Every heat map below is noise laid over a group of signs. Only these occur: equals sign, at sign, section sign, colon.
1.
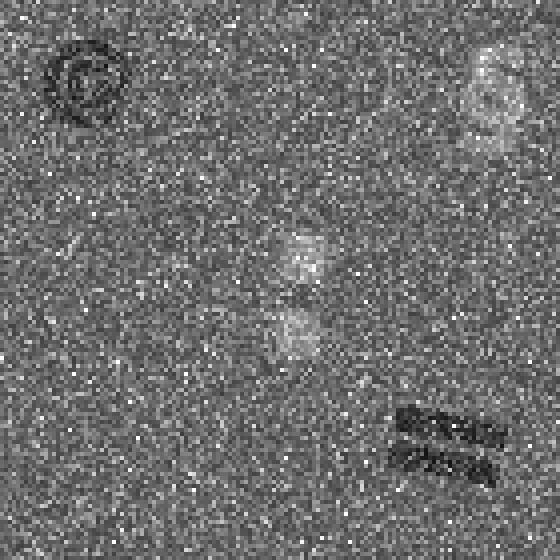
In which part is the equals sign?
bottom right
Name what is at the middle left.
nothing
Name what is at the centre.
colon
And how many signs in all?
4
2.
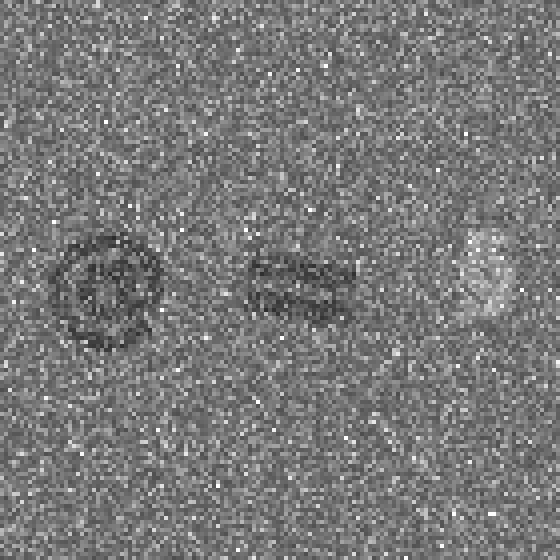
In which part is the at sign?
middle left
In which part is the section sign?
middle right
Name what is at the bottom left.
nothing
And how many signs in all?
3
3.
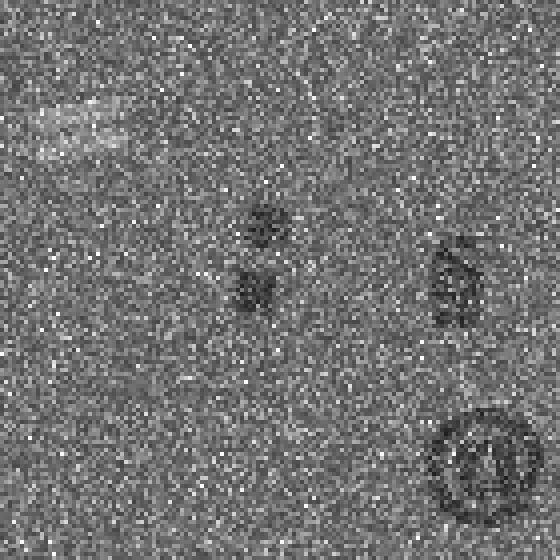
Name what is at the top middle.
nothing
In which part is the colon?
centre
